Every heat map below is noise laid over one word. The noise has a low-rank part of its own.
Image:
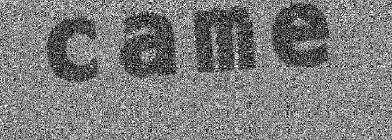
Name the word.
came
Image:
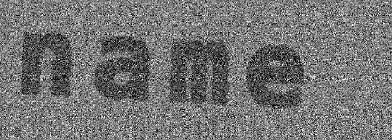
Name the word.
name
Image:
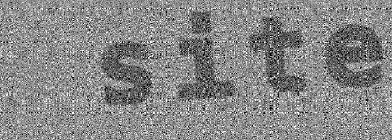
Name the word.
site
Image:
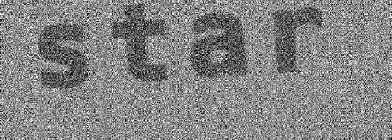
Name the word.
star
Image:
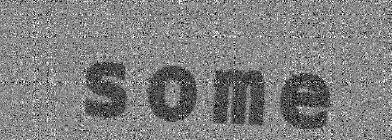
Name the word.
some
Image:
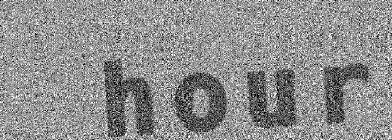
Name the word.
hour
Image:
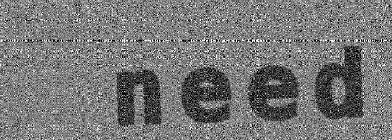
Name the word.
need
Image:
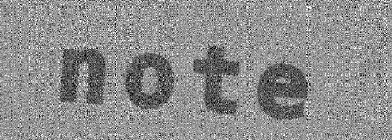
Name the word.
note
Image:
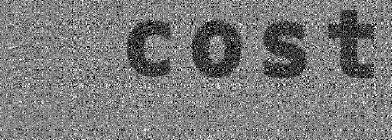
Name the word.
cost
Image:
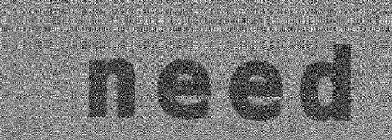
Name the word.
need
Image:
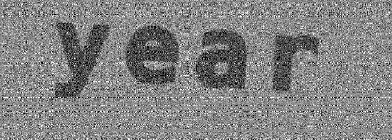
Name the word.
year
